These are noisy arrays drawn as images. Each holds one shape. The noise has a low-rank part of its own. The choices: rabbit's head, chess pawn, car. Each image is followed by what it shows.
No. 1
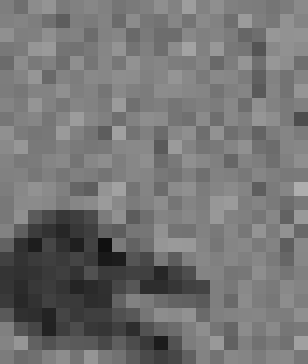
rabbit's head
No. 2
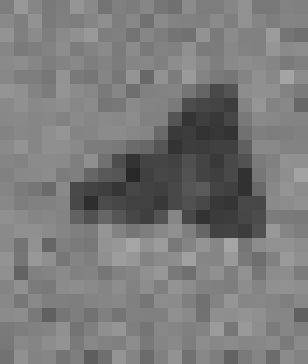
chess pawn
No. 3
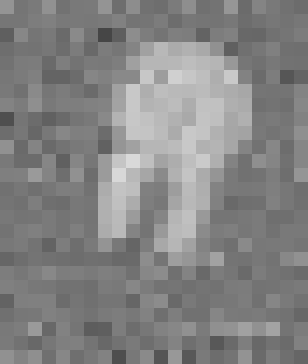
rabbit's head
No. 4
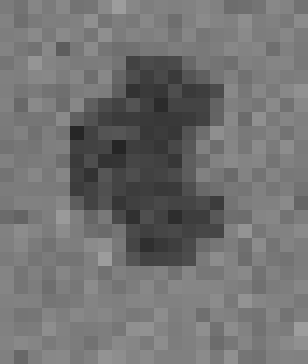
car
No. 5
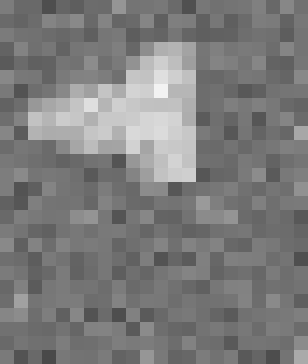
chess pawn
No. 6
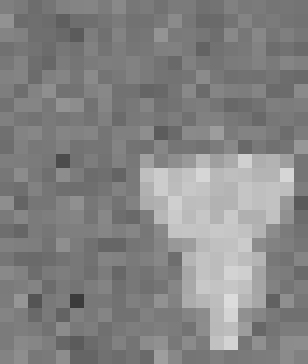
chess pawn
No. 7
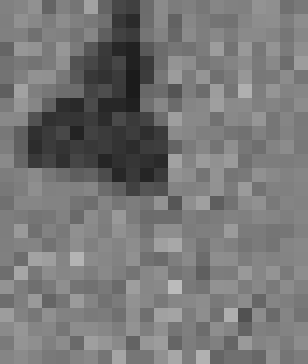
chess pawn
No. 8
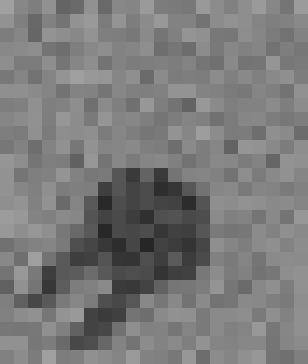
rabbit's head
